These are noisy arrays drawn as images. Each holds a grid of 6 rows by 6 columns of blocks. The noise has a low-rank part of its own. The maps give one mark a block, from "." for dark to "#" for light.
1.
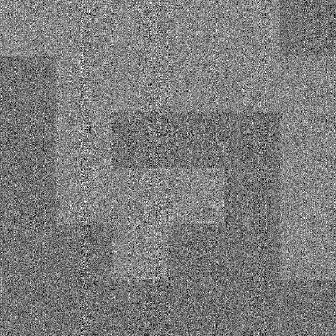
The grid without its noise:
#####.
.#####
.#...#
.###.#
..#..#
......
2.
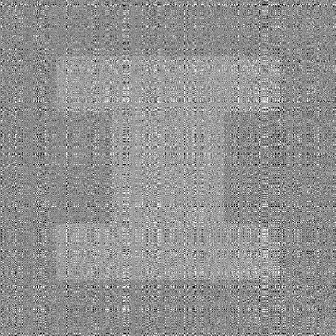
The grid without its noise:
......
.####.
..##..
..##..
.####.
......
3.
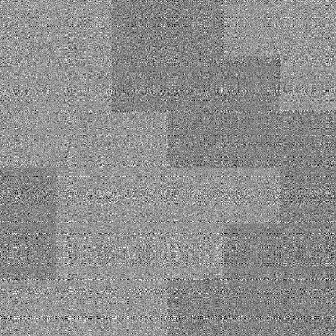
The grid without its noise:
##..##
##...#
###...
.####.
.###..
###...
